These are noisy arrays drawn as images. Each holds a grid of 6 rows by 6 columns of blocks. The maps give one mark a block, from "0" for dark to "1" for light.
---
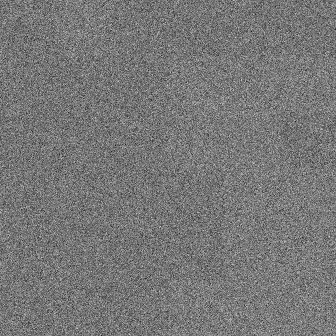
0 1 0 0 0 0
0 0 0 1 1 1
0 0 0 1 1 0
0 0 0 0 1 1
0 0 0 0 1 1
0 0 0 1 1 1
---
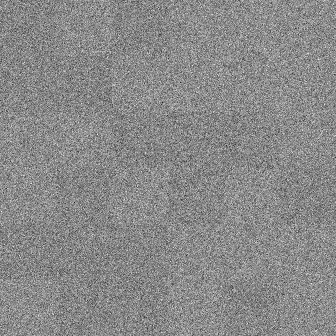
0 1 0 1 1 1
0 0 1 1 1 1
1 1 0 0 0 1
1 0 1 0 1 0
0 0 0 1 1 1
1 0 0 1 0 1
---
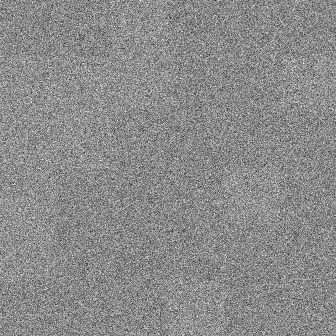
0 0 1 0 0 0
1 1 1 0 0 1
1 1 0 0 0 0
1 0 0 0 1 0
1 0 0 0 0 0
0 0 0 1 0 0
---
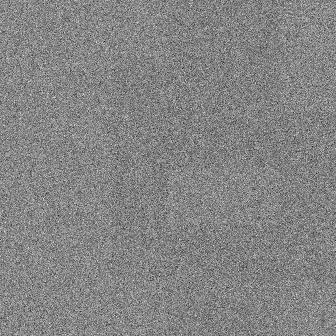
1 1 1 0 0 1
1 1 0 0 0 1
1 1 0 0 0 0
1 1 0 1 1 0
1 1 0 0 0 0
1 1 1 0 0 1
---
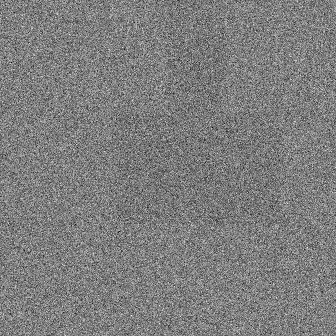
1 1 1 0 1 1
1 1 1 0 1 1
1 1 0 0 0 1
1 1 0 0 0 1
1 1 1 1 1 1
1 1 1 1 1 1
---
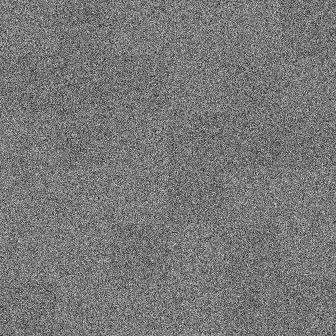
1 0 1 1 1 0
0 0 0 1 0 1
1 0 1 0 0 0
1 1 1 0 1 1
1 1 0 1 0 1
0 1 1 1 0 0
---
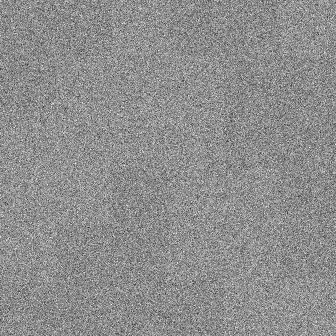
0 0 1 0 0 1
0 1 1 1 0 0
1 1 1 1 0 0
1 1 0 1 1 0
1 0 0 1 1 0
0 0 0 0 1 1
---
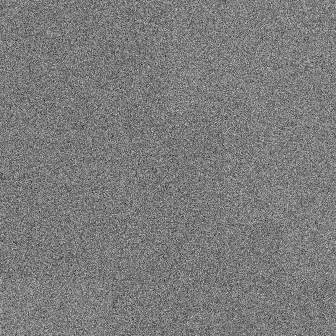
0 0 0 1 1 1
0 0 0 1 1 1
0 0 0 0 1 1
0 0 0 0 1 1
0 0 0 0 0 1
1 1 0 0 0 0
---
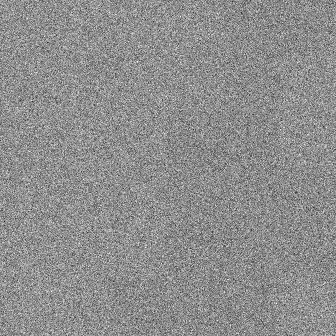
1 1 1 1 0 0
1 1 1 1 0 1
1 1 1 0 0 1
1 1 1 0 0 0
1 1 1 0 0 0
1 1 0 0 0 1
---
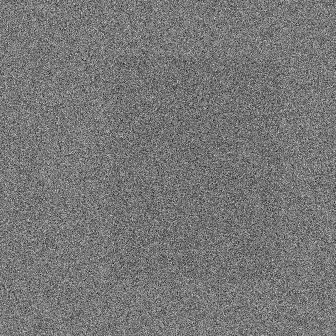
1 1 1 1 1 1
1 1 0 0 0 1
1 1 0 0 0 1
1 1 0 0 0 1
1 1 0 0 0 1
1 1 1 1 1 1
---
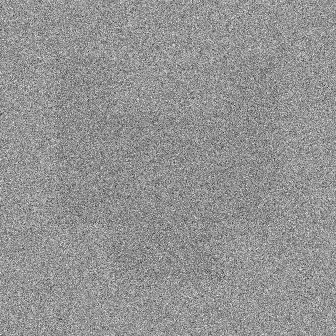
1 1 1 1 1 1
1 0 1 1 0 1
1 0 0 0 0 1
1 0 0 0 0 1
1 1 0 0 1 1
1 1 1 1 1 1
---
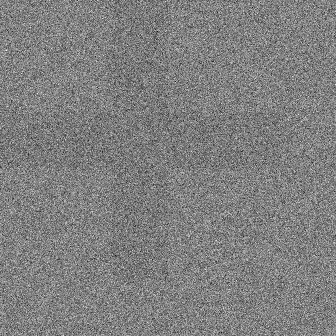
1 1 0 1 1 1
1 1 0 1 1 1
0 0 0 0 0 1
1 1 0 1 1 1
1 1 0 1 1 1
1 1 1 1 1 1
